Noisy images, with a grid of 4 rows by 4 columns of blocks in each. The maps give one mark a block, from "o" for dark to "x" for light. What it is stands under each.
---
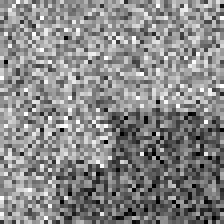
xxxx
xxxx
xxoo
xooo
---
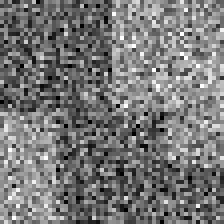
ooxx
ooxx
xoox
xooo
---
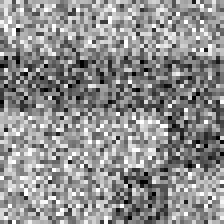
xxxx
oooo
xxxo
xxox
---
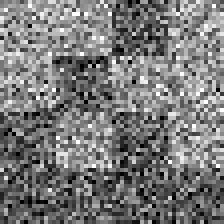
xxox
xoxx
oxox
oooo
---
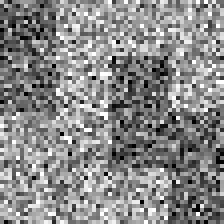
oxxx
oxox
xxoo
xxxo
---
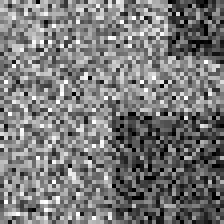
xxxo
xxxx
xxoo
xxoo
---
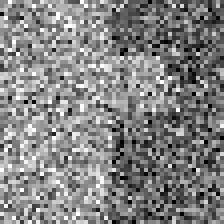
xxoo
xxxo
xxoo
xxoo
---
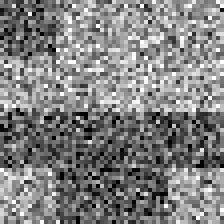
oxxx
xxxx
oooo
xoox
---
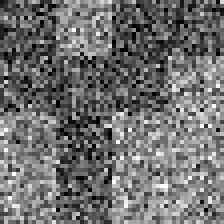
oxoo
ooox
xoxx
xoxx
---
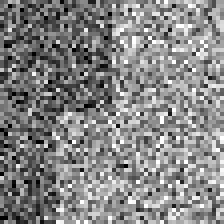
ooxx
ooxx
oxxx
oxxx
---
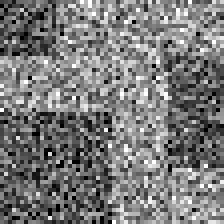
oxxx
xxxo
ooxo
ooxx
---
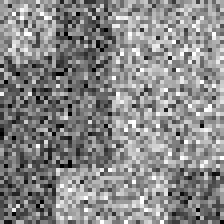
xoxx
ooxx
ooxx
oxxo
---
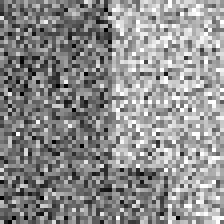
ooxx
ooxx
ooxx
ooox
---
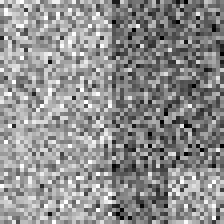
xxoo
xxoo
xxoo
xxox
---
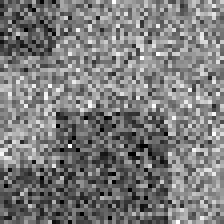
oxxx
xxxx
xoox
ooox
